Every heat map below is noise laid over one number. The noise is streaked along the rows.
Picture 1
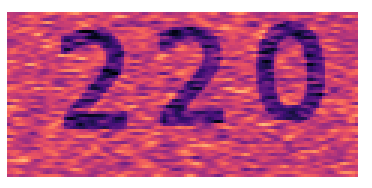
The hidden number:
220
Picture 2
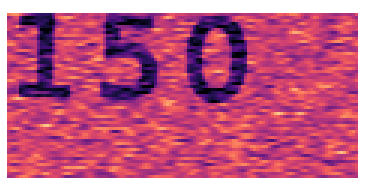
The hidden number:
150
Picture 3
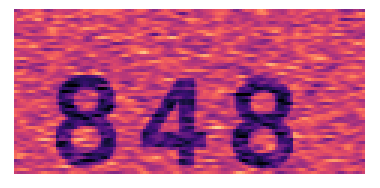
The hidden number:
848
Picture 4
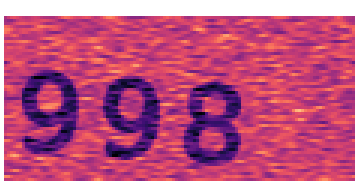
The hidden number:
998
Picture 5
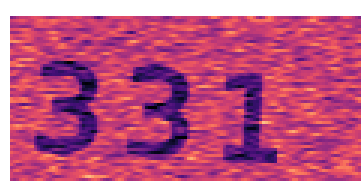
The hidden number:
331
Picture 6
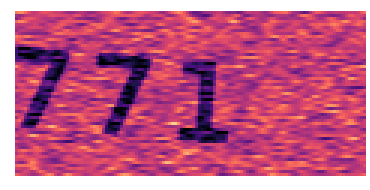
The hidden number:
771
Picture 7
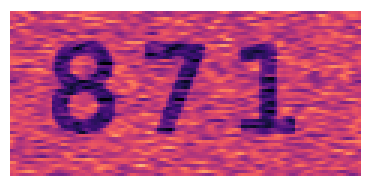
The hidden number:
871
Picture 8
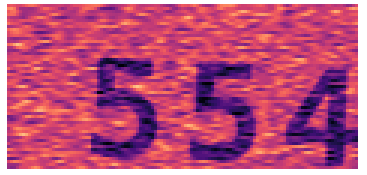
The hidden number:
554
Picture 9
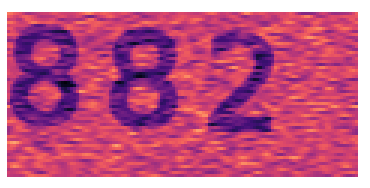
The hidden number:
882
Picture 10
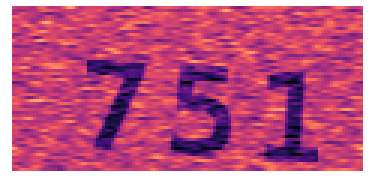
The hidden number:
751
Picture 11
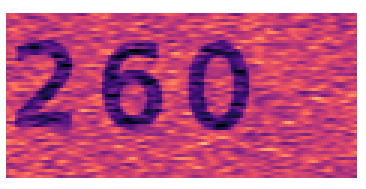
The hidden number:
260
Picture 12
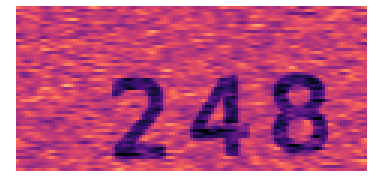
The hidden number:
248
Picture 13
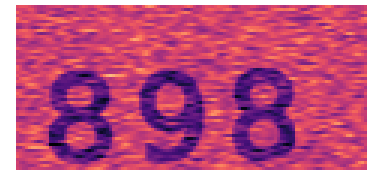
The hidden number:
898
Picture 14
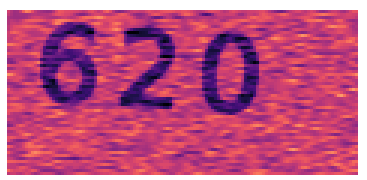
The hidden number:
620
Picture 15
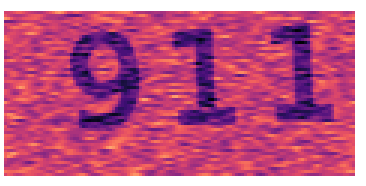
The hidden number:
911
